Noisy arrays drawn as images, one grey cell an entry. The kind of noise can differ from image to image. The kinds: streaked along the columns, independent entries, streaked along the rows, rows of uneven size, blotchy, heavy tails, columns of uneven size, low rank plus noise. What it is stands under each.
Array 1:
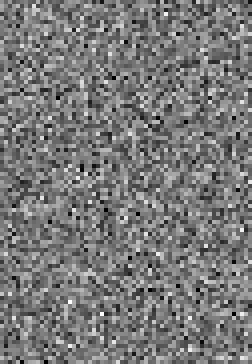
independent entries
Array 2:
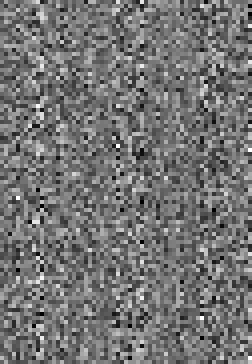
columns of uneven size
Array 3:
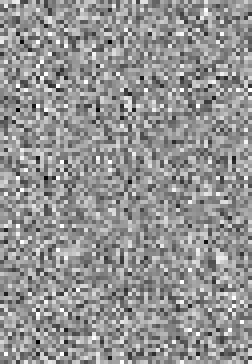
low rank plus noise
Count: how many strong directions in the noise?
two
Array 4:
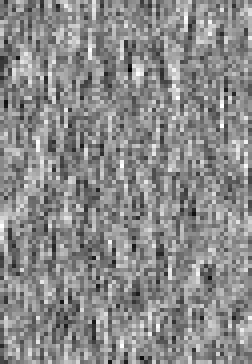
streaked along the columns
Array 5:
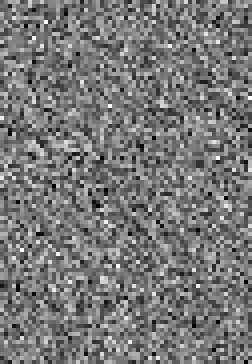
independent entries
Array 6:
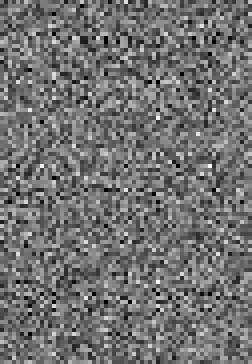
low rank plus noise
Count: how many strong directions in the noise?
two
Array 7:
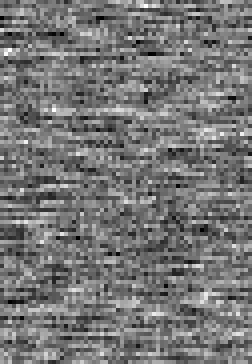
streaked along the rows
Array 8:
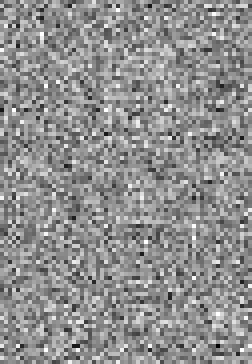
low rank plus noise
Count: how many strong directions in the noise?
three or four
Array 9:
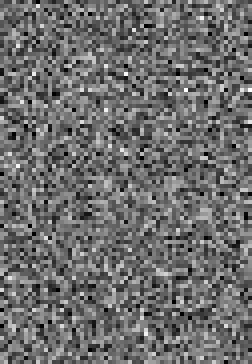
low rank plus noise
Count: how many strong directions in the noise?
three or four
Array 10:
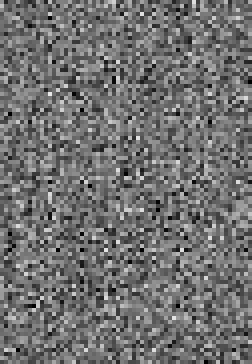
low rank plus noise
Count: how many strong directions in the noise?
five to eight
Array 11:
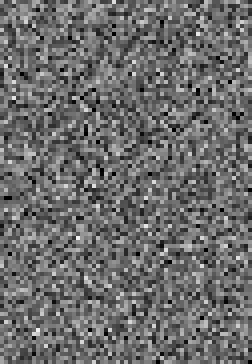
independent entries
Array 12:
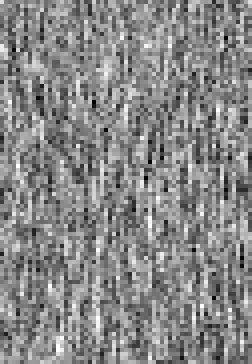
streaked along the columns
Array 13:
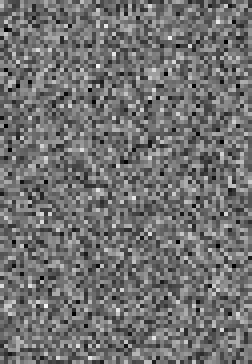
independent entries
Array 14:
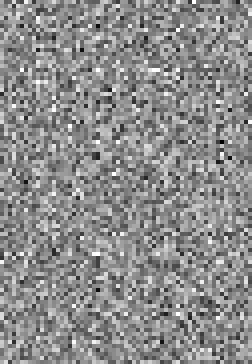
low rank plus noise
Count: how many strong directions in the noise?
three or four
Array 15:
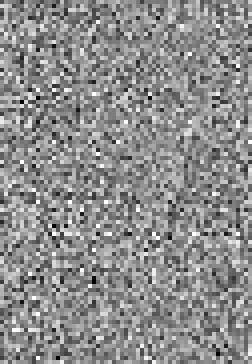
low rank plus noise
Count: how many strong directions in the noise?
three or four
